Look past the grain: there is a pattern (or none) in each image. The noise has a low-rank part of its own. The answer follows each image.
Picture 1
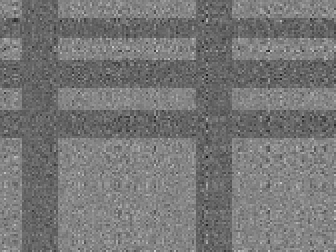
bands of rows crossing bands of columns
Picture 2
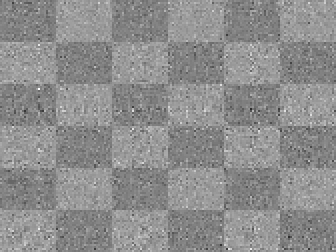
a checkerboard
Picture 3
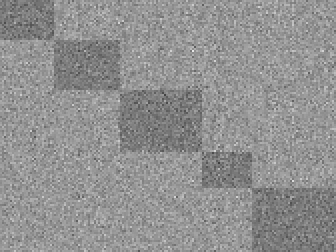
blocks along the diagonal
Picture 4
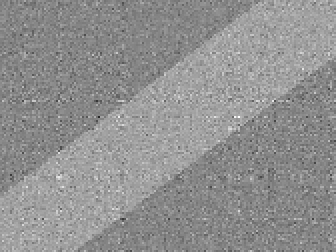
a diagonal band
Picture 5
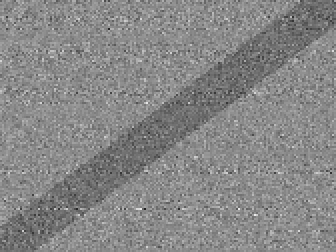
a diagonal band
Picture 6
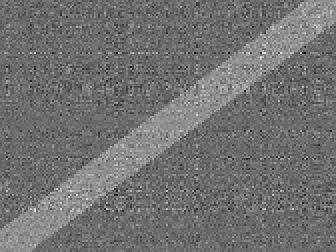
a diagonal band
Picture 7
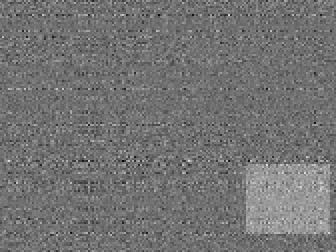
one block
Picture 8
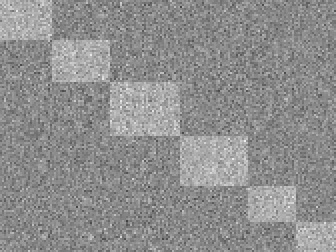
blocks along the diagonal
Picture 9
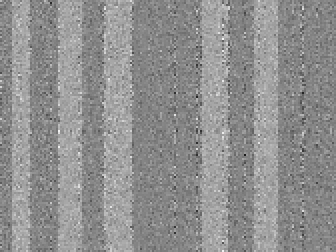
bands of columns
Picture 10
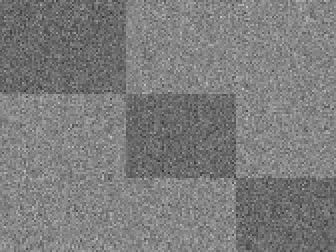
blocks along the diagonal
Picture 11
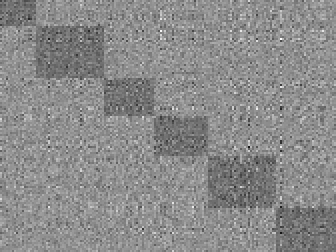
blocks along the diagonal
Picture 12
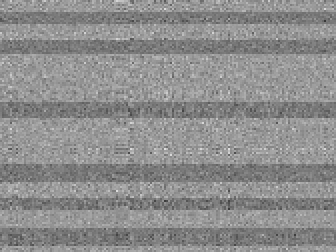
bands of rows
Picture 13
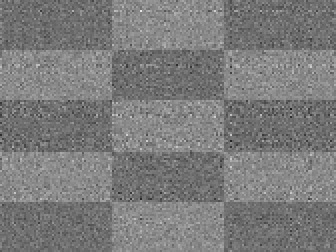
a checkerboard
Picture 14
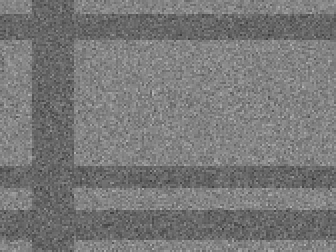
bands of rows crossing bands of columns
